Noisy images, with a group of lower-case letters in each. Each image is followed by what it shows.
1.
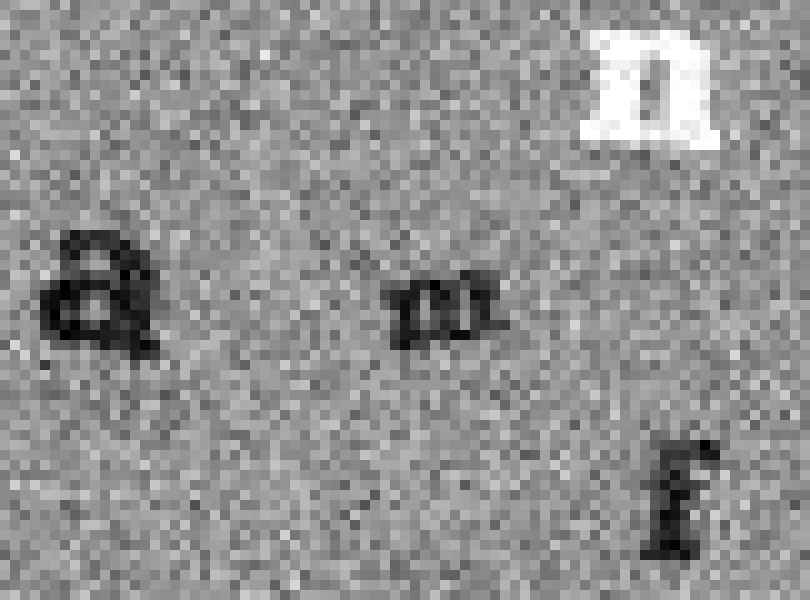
top right: light n; middle left: dark a; centre: dark m; bottom right: dark f
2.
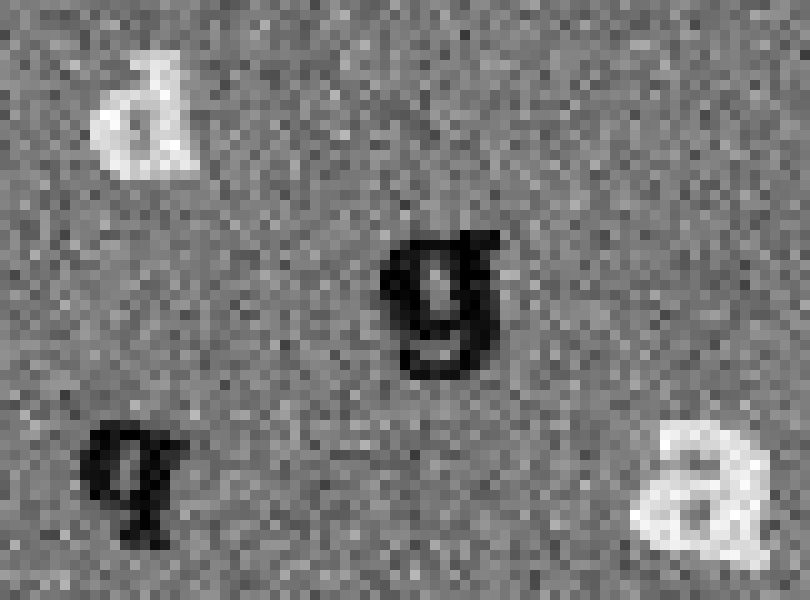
top left: light d; centre: dark g; bottom left: dark q; bottom right: light a
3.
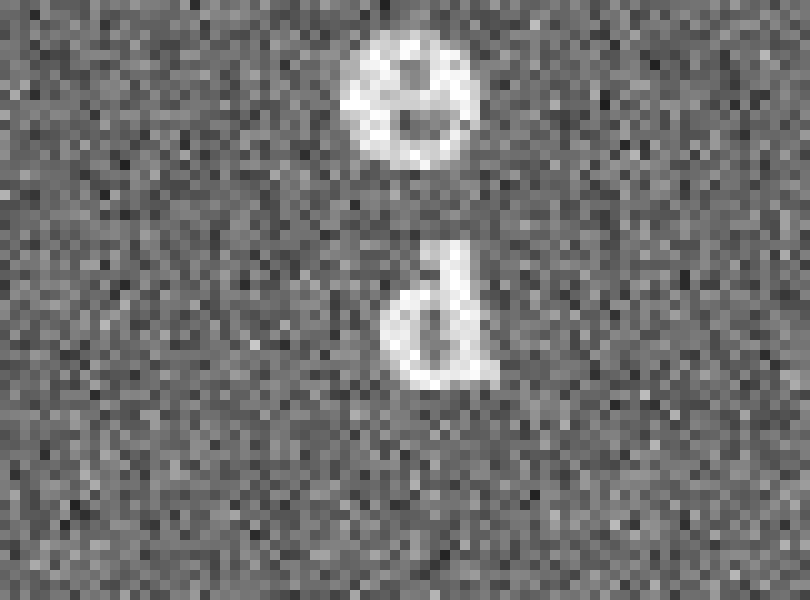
top middle: light e; centre: light d
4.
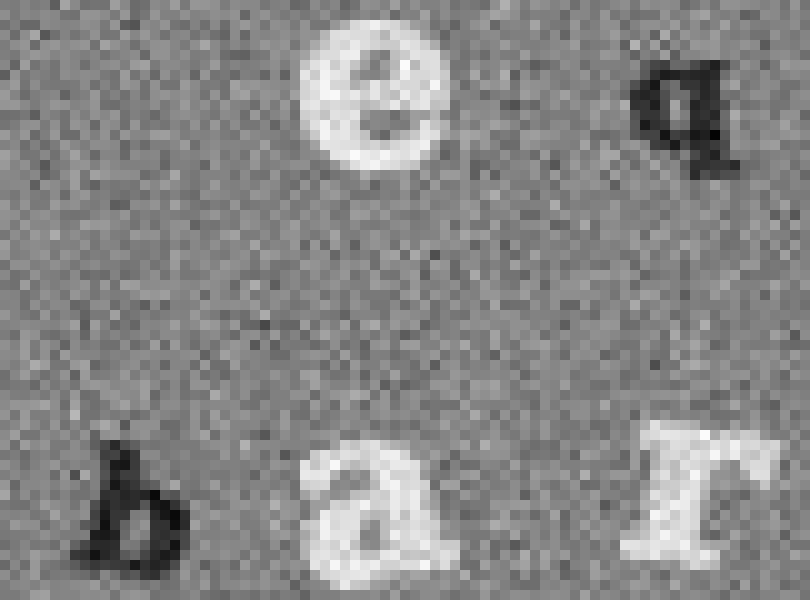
top middle: light e; top right: dark q; bottom left: dark b; bottom middle: light a; bottom right: light r
